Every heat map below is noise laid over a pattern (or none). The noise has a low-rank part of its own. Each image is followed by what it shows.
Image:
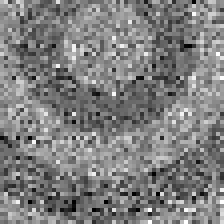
rings round one point
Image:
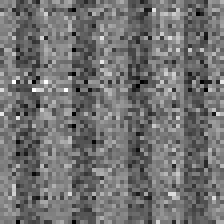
vertical stripes
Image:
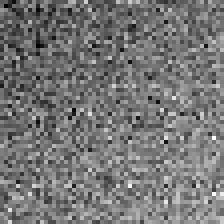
a smooth slope
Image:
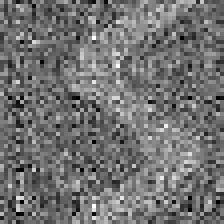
a wavy band
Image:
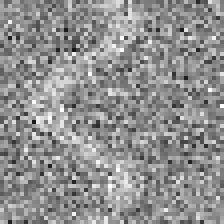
a wavy band
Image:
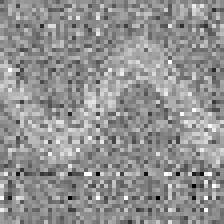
a wavy band
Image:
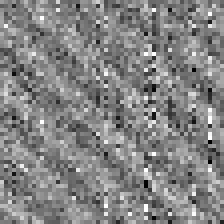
diagonal stripes
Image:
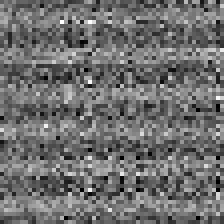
horizontal stripes
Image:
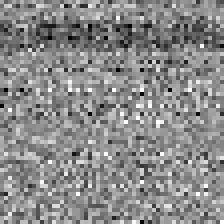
one horizontal stripe
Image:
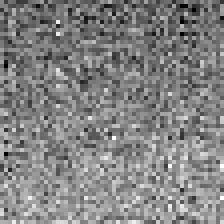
a smooth slope
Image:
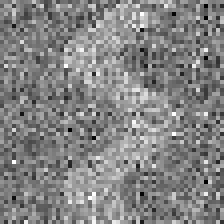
a wavy band
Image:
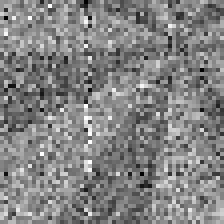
spokes from one point
